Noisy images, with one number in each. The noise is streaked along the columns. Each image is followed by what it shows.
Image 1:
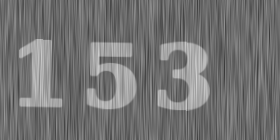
153
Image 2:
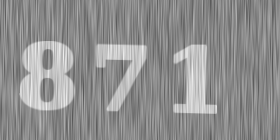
871
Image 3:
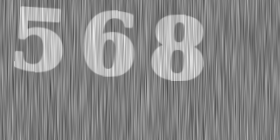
568
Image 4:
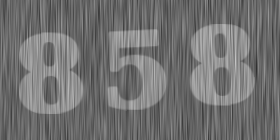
858
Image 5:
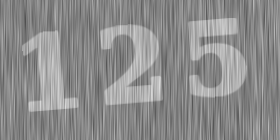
125
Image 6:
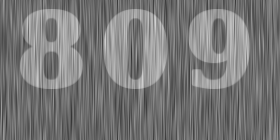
809
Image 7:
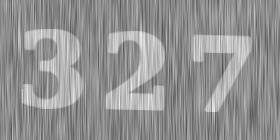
327
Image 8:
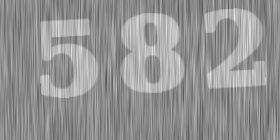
582
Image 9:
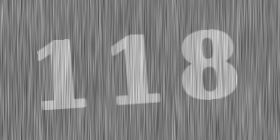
118
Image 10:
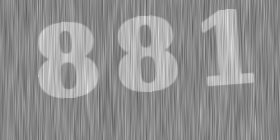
881
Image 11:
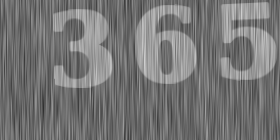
365
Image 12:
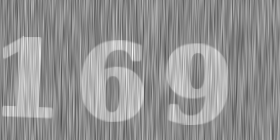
169
